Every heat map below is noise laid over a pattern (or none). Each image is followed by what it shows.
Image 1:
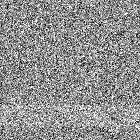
one band of rows
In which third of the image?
bottom
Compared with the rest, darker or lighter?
lighter
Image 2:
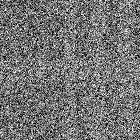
bands of rows crossing bands of columns
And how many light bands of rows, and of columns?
1 and 3
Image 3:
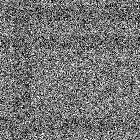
bands of rows crossing bands of columns
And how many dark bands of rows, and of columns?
3 and 1
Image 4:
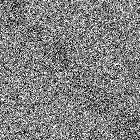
blocks along the diagonal
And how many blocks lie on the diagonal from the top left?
6
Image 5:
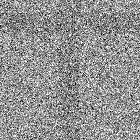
bands of rows crossing bands of columns
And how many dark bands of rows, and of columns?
1 and 1
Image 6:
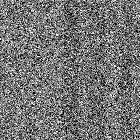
bands of columns
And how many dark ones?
3
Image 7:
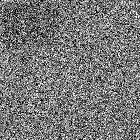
one block
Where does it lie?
top left
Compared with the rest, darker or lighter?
darker
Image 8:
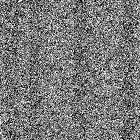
bands of columns
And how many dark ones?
4
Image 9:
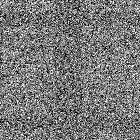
bands of rows crossing bands of columns
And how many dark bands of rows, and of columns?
2 and 1
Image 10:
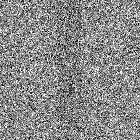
one band of columns
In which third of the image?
middle
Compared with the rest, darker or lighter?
darker
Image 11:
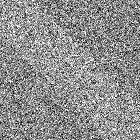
a diagonal band
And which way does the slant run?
top left to bottom right
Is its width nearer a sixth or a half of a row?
a half
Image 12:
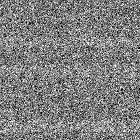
bands of rows
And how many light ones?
3
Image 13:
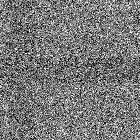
bands of rows crossing bands of columns
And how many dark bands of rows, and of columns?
1 and 1
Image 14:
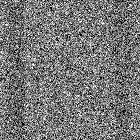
bands of columns
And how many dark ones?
2
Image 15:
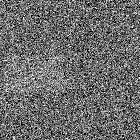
one block
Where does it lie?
middle left
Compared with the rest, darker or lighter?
lighter
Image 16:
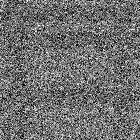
bands of rows crossing bands of columns
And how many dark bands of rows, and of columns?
3 and 2
